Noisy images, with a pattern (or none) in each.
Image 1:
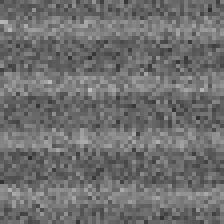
horizontal stripes
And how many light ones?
4
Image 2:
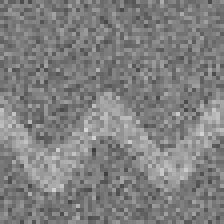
a wavy band
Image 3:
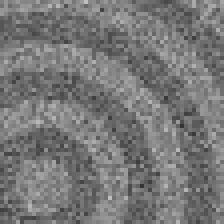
rings round one point
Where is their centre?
bottom left
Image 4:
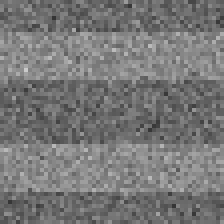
horizontal stripes
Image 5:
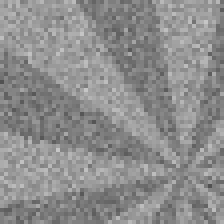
spokes from one point
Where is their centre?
bottom right
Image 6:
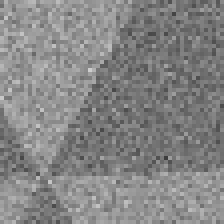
spokes from one point
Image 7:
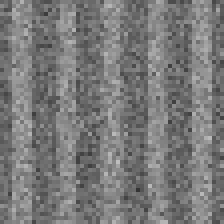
vertical stripes
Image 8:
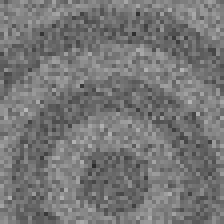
rings round one point
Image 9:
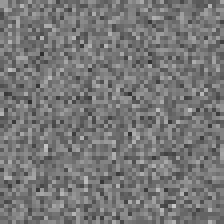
only noise
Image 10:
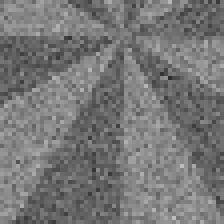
spokes from one point
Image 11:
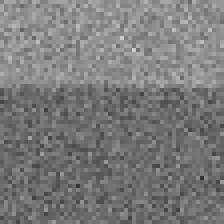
a sharp edge
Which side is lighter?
top
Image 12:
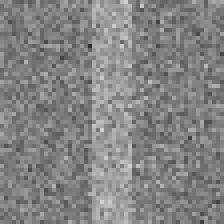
one vertical stripe
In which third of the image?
middle
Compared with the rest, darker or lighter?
lighter
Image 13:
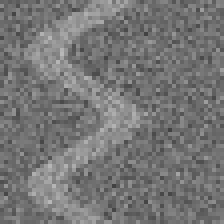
a wavy band
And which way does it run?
top to bottom
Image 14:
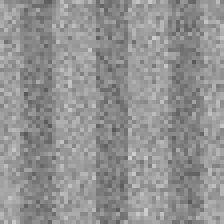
vertical stripes
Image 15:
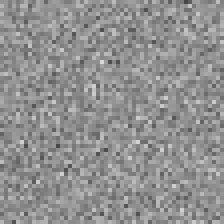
only noise
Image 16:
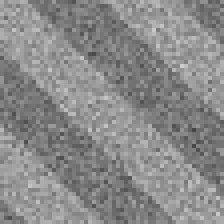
diagonal stripes
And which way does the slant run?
top left to bottom right
